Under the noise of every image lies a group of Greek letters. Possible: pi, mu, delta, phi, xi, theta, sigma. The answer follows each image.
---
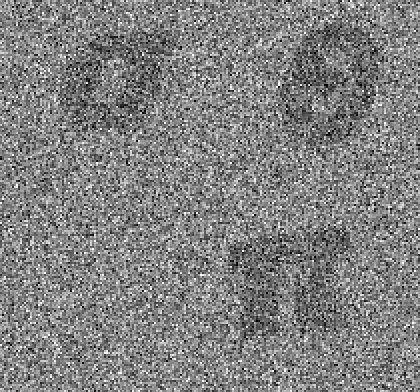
top left: dark sigma; top right: dark theta; bottom right: dark pi
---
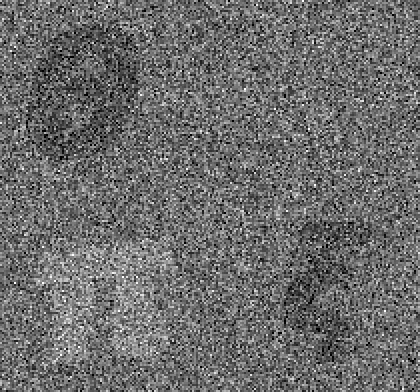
top left: dark theta; bottom left: light pi; bottom right: dark xi
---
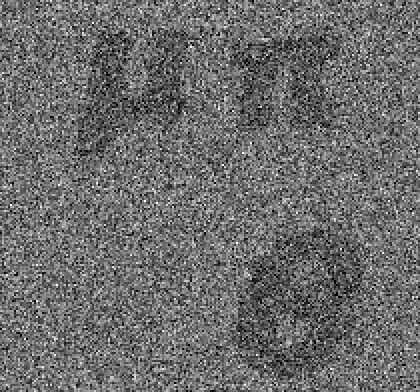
top left: dark mu; top right: dark pi; bottom right: dark theta
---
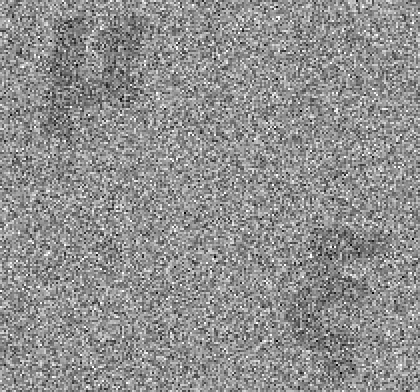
top left: dark mu; bottom right: dark xi
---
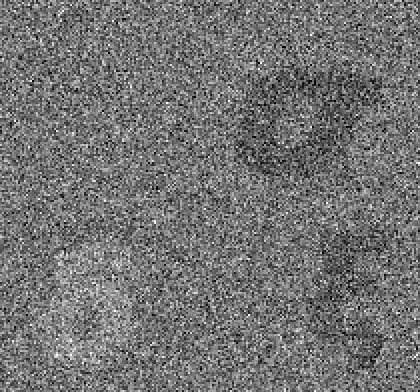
top right: dark sigma; bottom left: light delta; bottom right: dark xi
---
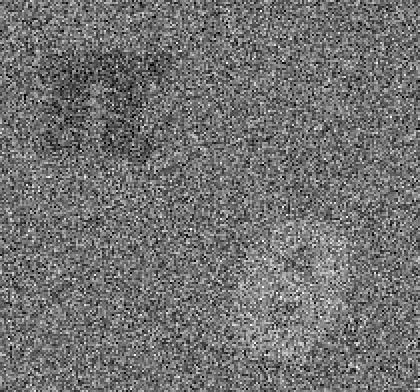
top left: dark pi; bottom right: light theta
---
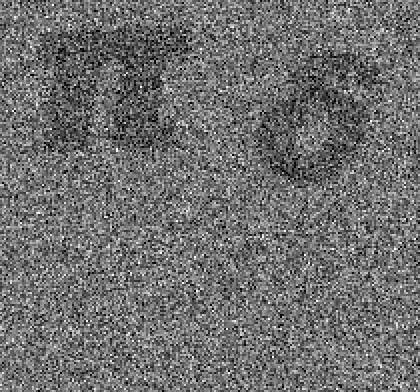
top left: dark pi; top right: dark delta
